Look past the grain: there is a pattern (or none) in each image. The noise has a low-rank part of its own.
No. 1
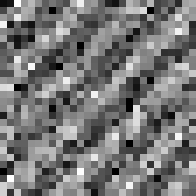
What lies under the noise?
diagonal stripes
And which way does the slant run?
bottom left to top right
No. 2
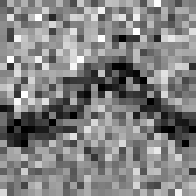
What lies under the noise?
a wavy band
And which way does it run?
left to right
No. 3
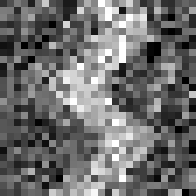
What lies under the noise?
a wavy band
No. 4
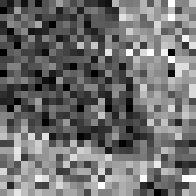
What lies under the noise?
spokes from one point
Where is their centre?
bottom right
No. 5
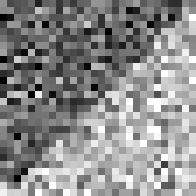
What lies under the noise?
a sharp edge
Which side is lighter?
bottom right
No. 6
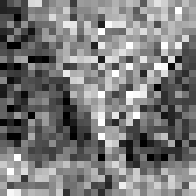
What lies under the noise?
spokes from one point
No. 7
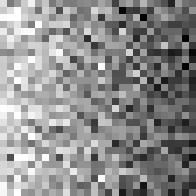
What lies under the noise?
a smooth slope
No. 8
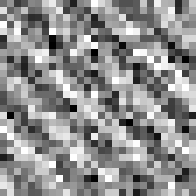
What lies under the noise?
diagonal stripes
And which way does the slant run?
top left to bottom right
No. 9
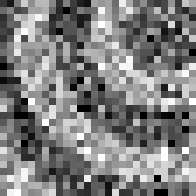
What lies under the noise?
rings round one point
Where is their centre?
top right
